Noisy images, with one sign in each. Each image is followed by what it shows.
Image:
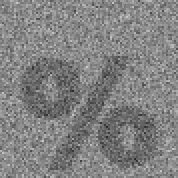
percent sign
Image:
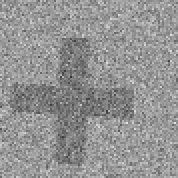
plus sign
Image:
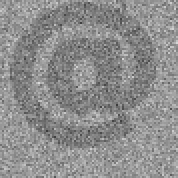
at sign
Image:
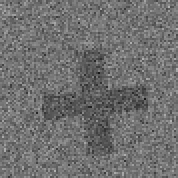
plus sign
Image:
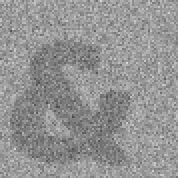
ampersand
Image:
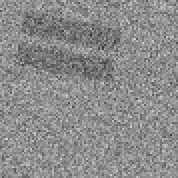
equals sign
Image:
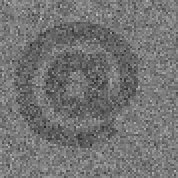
at sign
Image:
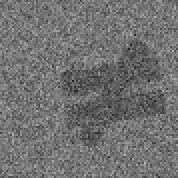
not-equal sign
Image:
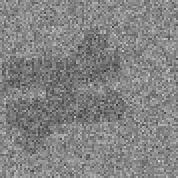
not-equal sign
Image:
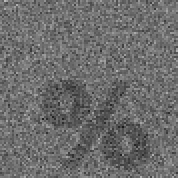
percent sign
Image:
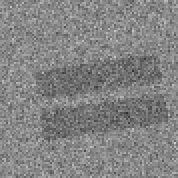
equals sign
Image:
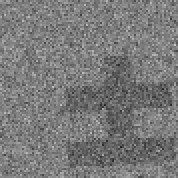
plus-minus sign
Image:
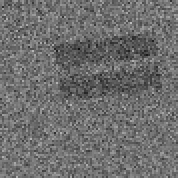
equals sign
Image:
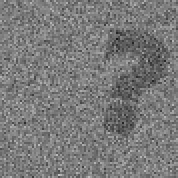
question mark
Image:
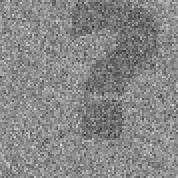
question mark
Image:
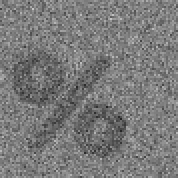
percent sign
